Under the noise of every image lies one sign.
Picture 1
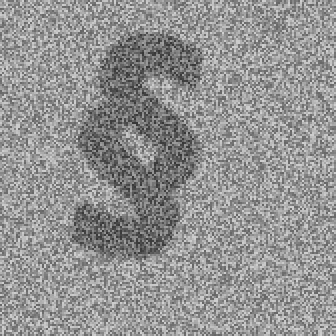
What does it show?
dark section sign
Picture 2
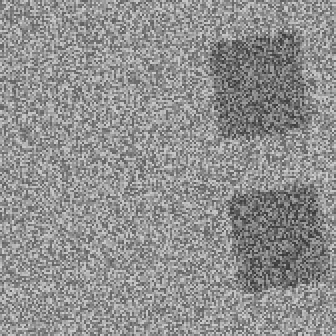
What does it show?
dark colon
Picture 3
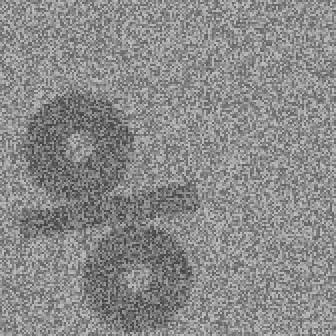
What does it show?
dark percent sign
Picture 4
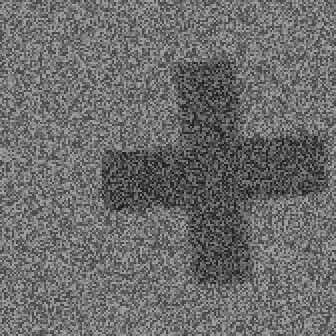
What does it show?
dark plus sign
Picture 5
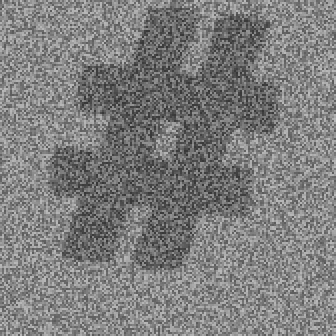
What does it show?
dark hash sign
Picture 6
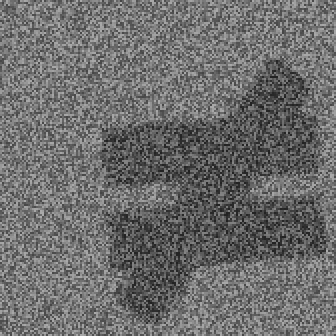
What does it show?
dark not-equal sign
